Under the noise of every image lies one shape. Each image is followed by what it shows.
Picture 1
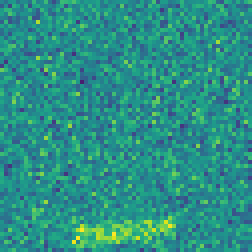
bar
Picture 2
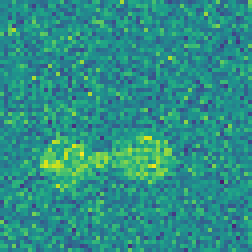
dumbbell
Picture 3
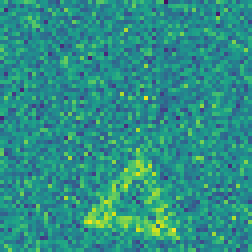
triangle frame
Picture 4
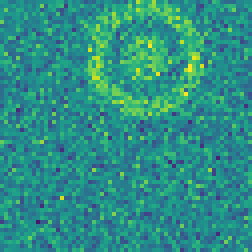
bullseye
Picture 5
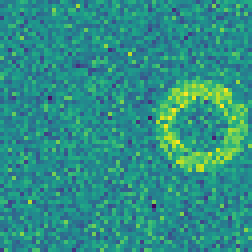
ring
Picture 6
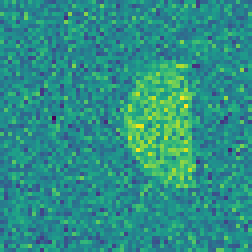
half disc
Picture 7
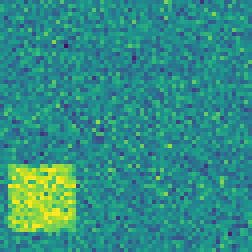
square
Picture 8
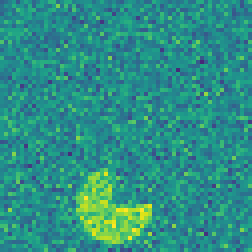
disc with a wedge cut out
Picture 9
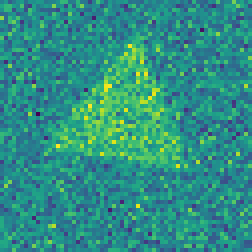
triangle
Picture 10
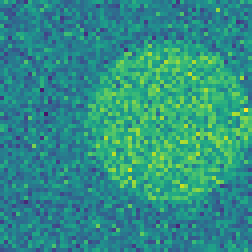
disc
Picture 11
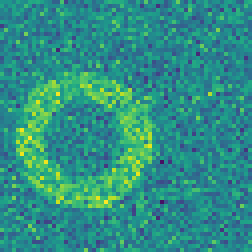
ring
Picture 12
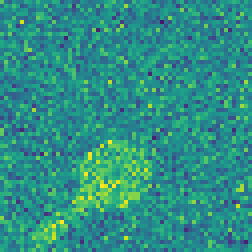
lollipop
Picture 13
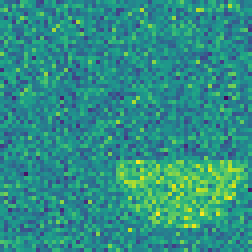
half disc
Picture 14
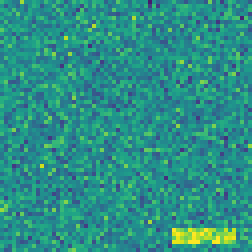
bar
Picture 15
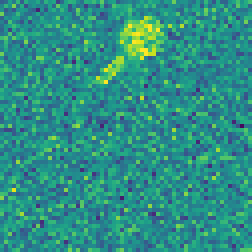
lollipop
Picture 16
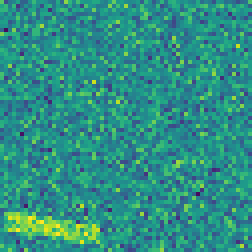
bar
